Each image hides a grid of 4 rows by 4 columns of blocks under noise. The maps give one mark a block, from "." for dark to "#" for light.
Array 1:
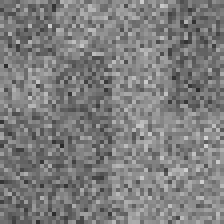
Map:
. # # .
# . # .
. . # #
. . # #
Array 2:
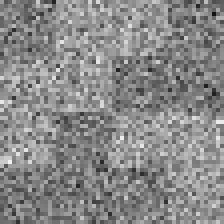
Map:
. # # .
# # . .
# . # #
. . . #
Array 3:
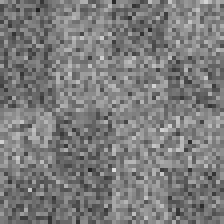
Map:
. # . #
. # # .
# . # #
. . # .
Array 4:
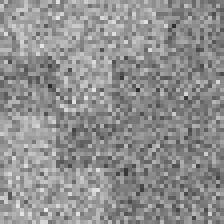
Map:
# # # .
. # . .
# . . .
# # . .
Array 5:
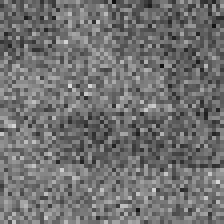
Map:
. # . .
# # # .
# . . .
# # # #
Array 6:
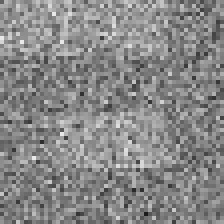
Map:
# # # .
. . . .
. # # .
. . . .
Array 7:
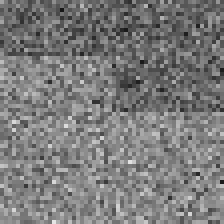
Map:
. . . .
# # . .
# # # #
# # # #
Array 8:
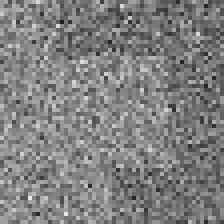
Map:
# . . .
# # # .
# # # .
# # . .
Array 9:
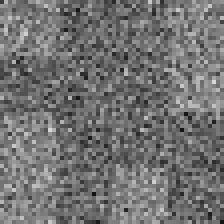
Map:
# . . #
. . . #
# . . .
# . # .
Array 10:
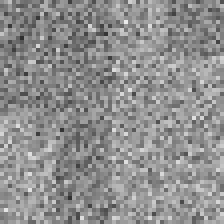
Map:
. . # .
. . # #
# . # #
# . # #
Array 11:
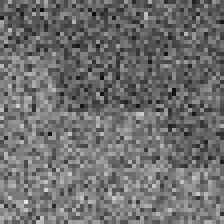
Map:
. . . .
# . . .
# # # .
# # # #
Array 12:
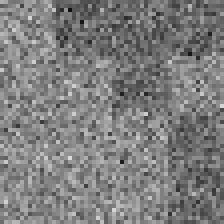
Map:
# . . .
# # . #
# # # .
# # # .
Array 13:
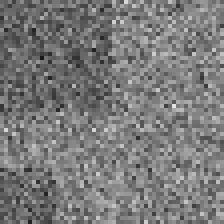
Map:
. . # #
. . # #
# # # #
. # # #
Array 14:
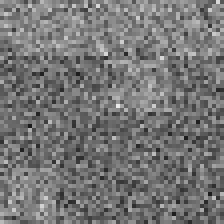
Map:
# # # #
. . # .
. . . .
# . . .
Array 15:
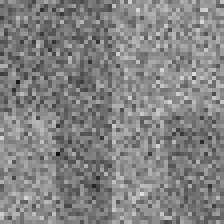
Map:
. . # #
. . # #
# . # .
# . # .
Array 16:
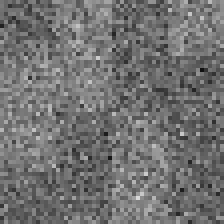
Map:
. # . #
# # . .
# . # .
. . # .
